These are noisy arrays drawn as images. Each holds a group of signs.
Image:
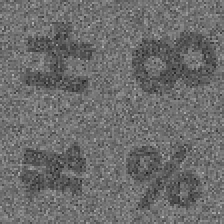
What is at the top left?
plus-minus sign
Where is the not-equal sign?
bottom left
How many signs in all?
4
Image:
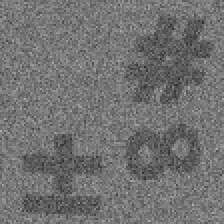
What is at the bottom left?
plus-minus sign
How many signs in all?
3
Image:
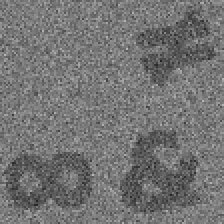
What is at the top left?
nothing
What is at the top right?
not-equal sign
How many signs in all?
3
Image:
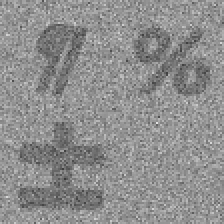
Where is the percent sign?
top right
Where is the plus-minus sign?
bottom left
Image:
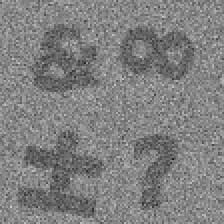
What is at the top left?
ampersand
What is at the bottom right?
question mark
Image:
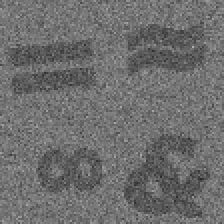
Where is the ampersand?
bottom right
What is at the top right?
approximately sign
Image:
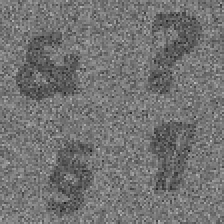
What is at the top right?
question mark
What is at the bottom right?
pilcrow
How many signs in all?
4
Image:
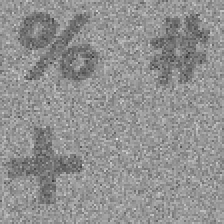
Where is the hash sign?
top right
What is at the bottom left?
plus sign
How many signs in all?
3
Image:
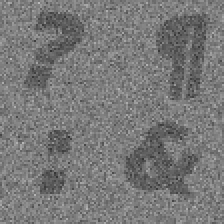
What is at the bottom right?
ampersand
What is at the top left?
question mark
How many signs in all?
4
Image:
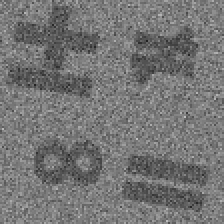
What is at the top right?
not-equal sign
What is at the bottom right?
equals sign
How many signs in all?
4
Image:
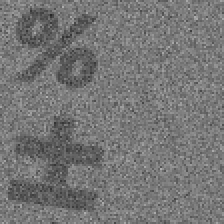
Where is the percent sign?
top left
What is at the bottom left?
plus-minus sign
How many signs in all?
2
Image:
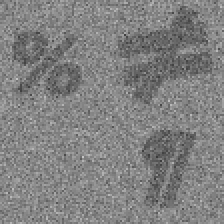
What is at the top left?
percent sign
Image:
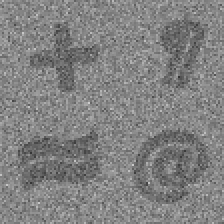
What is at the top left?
plus sign
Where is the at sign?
bottom right
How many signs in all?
4
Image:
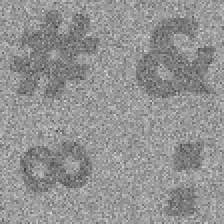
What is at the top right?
ampersand
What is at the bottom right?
colon
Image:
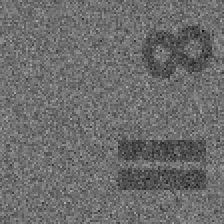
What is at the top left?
nothing
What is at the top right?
infinity sign
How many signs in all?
2
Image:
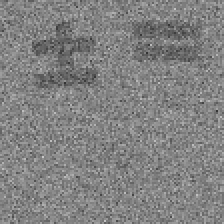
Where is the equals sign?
top right
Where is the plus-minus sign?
top left
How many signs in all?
2
